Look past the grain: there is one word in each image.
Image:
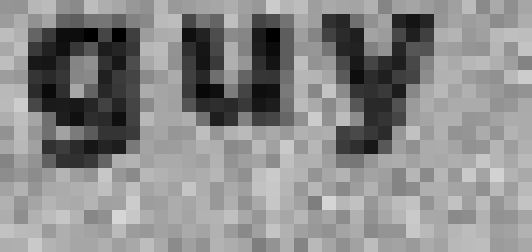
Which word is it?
guy
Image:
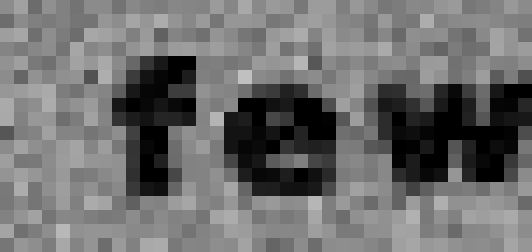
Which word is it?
few
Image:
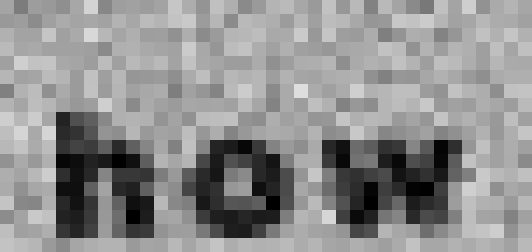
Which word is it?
how
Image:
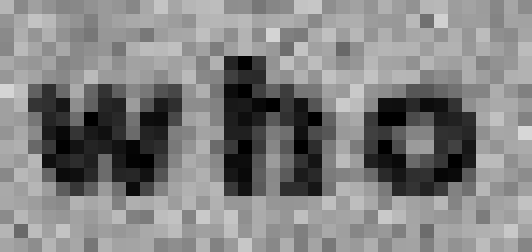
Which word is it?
who
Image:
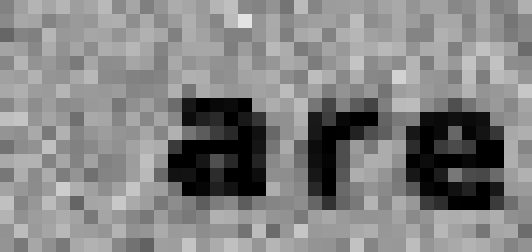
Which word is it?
are
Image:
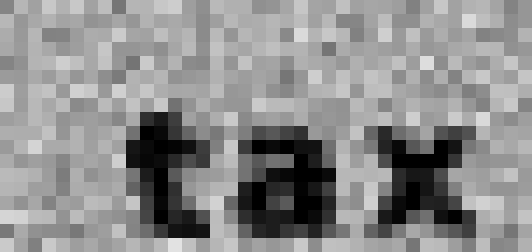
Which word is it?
tax
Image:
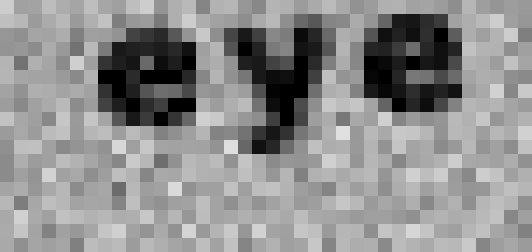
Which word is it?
eye
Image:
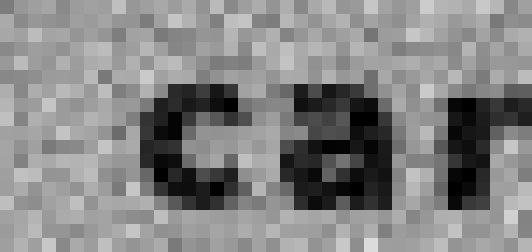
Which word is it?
car
